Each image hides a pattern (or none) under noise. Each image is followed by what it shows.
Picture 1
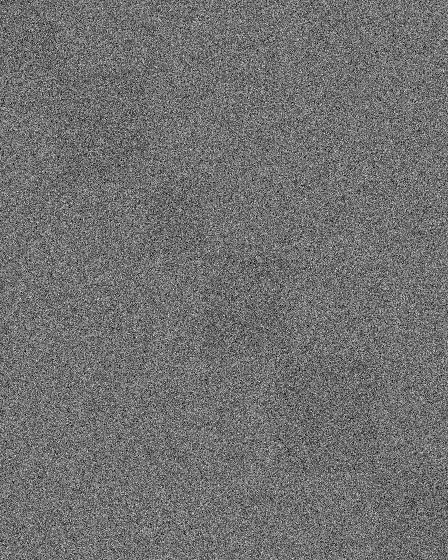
blocks along the diagonal
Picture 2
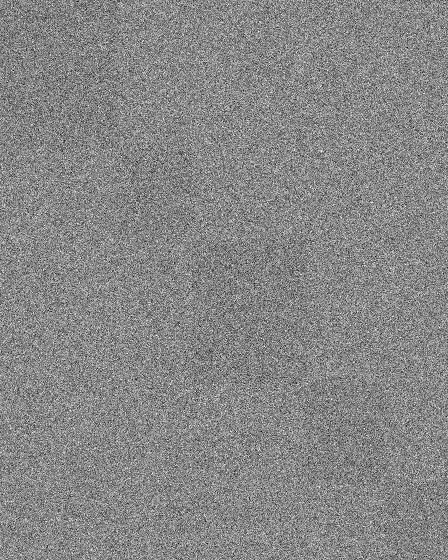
blocks along the diagonal
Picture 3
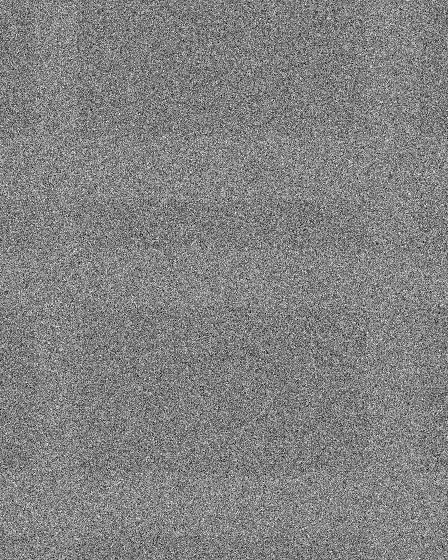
bands of rows crossing bands of columns
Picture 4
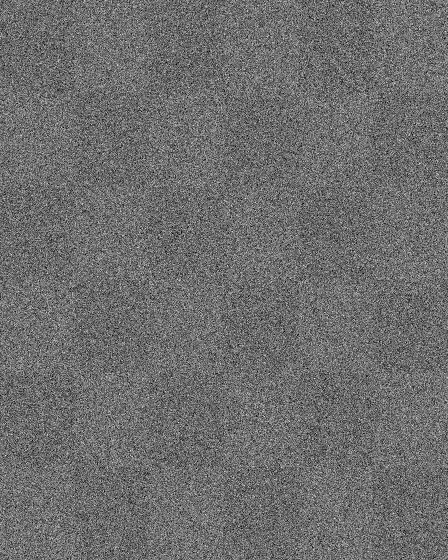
a checkerboard
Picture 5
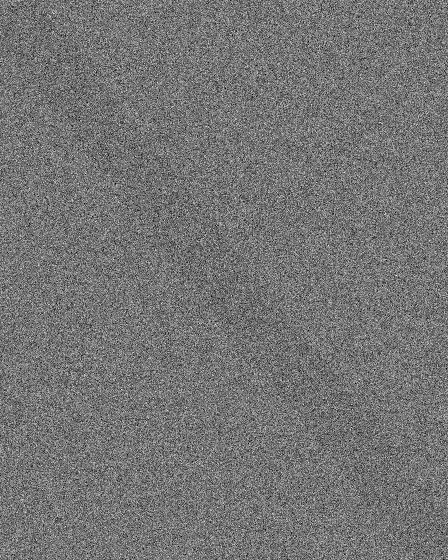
a diagonal band
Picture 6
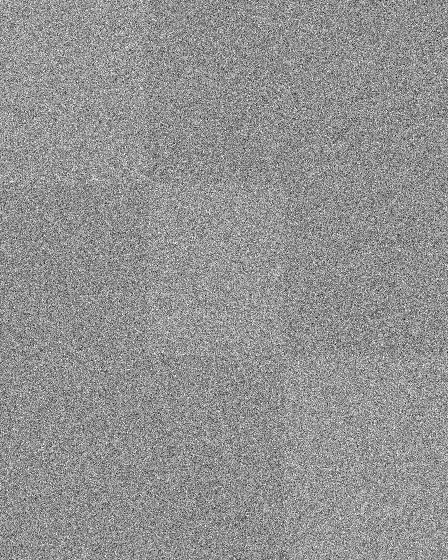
blocks along the diagonal
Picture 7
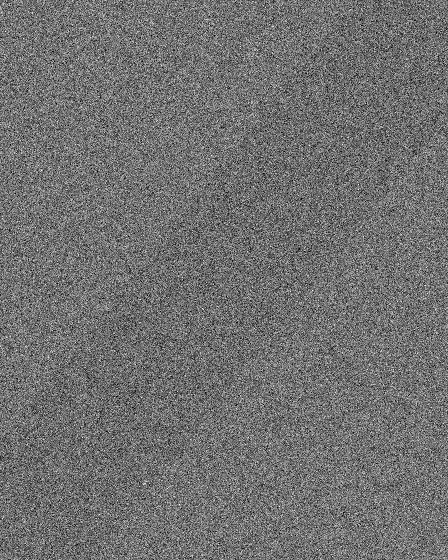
a diagonal band
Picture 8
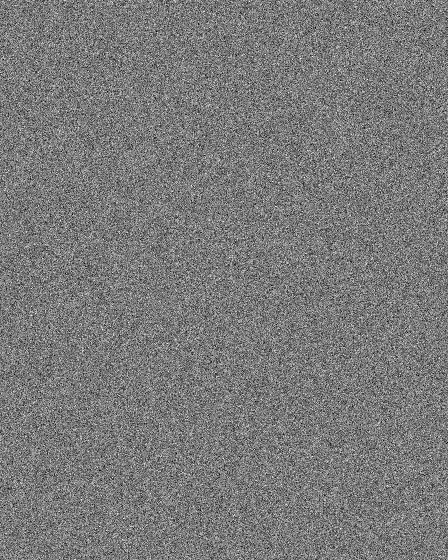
only noise
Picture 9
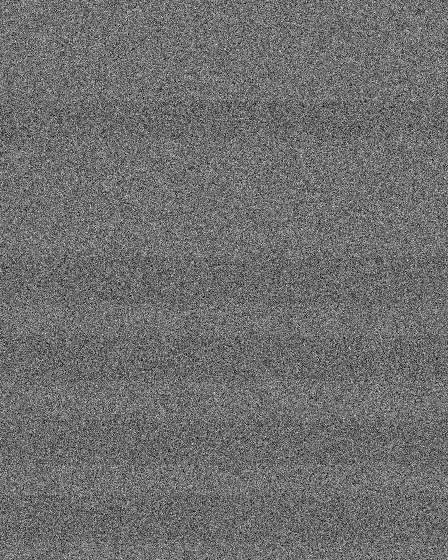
bands of rows
